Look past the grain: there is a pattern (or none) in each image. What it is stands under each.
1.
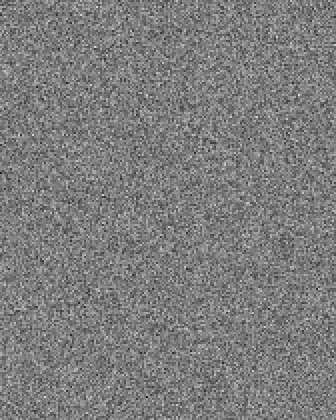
only noise
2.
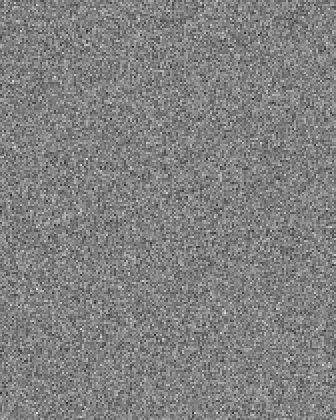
only noise
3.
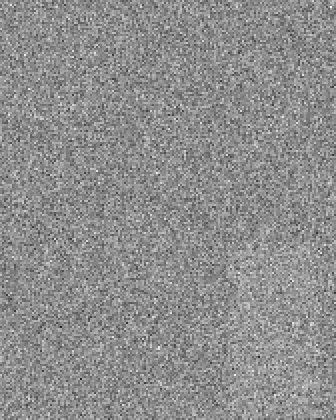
one block
